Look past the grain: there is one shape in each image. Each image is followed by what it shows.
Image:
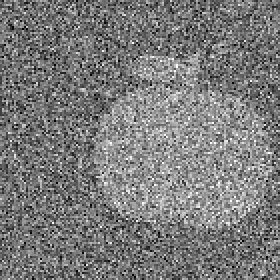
apple
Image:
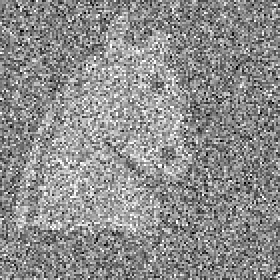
chess knight
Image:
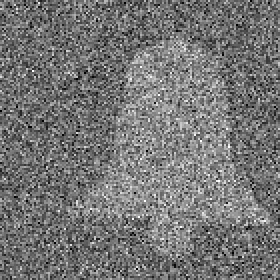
bell
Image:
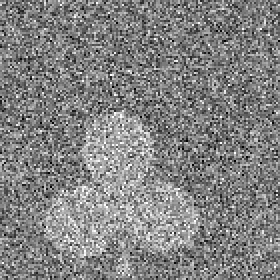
club
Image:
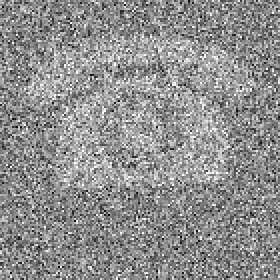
telephone
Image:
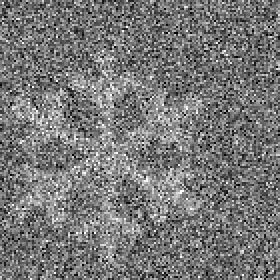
snowflake
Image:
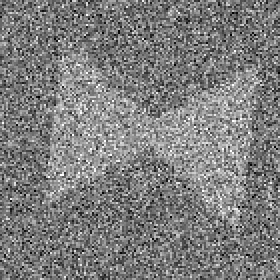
bow tie
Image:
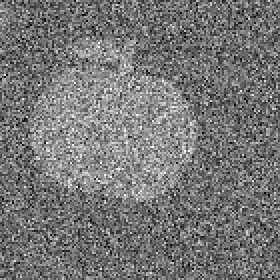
apple
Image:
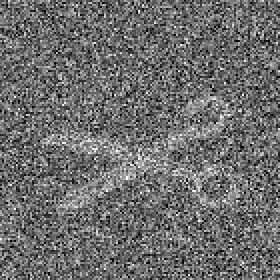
pair of scissors
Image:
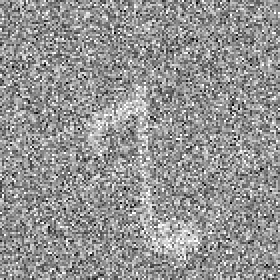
musical note
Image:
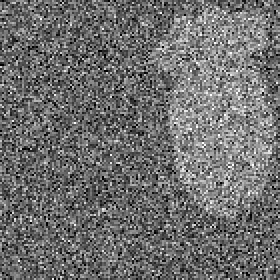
footprint
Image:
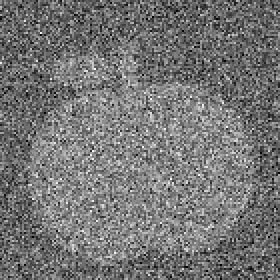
apple
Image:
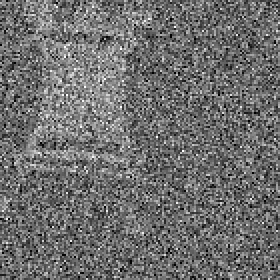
chess rook
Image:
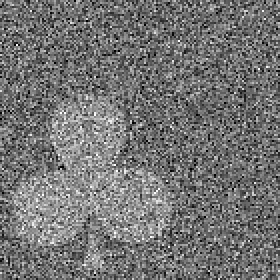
club
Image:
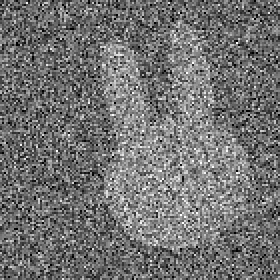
rabbit's head
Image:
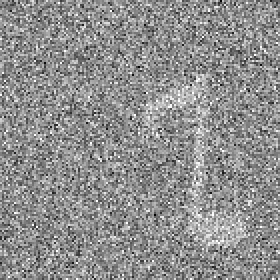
musical note
